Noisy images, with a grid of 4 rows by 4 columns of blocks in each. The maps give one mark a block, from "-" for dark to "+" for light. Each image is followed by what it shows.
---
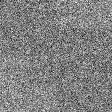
- - + +
- - - -
+ - - -
+ + - -
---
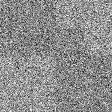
- - + +
- - - +
+ + - -
+ + - -
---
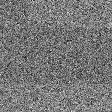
- + + +
- - - -
- - - -
+ + + +
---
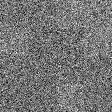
- - + +
+ - - +
- - - -
- - + -
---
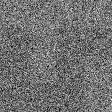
+ + + +
- + - -
- + - +
- - - +
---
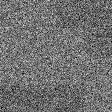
+ + - -
+ + + -
+ + + +
- - - +
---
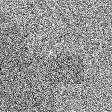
+ + + +
- + + +
- - - +
- - + +
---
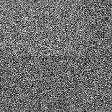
+ + + -
+ + + -
- - - -
- - - -
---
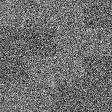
+ + + -
- - + +
- + + -
+ + - -
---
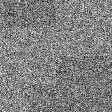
- - + +
+ + + +
+ + - -
+ - - -
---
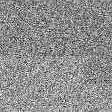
- - - -
- - - -
+ + + -
+ + + +
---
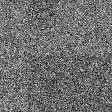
+ - + +
+ + + +
+ - - -
+ - - -
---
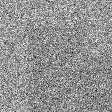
+ + + +
+ - - +
+ - - -
+ - - -
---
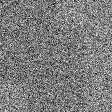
- - + +
- - - +
- - - +
+ - - +
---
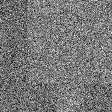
- + + +
- + + +
- + + +
- - + -
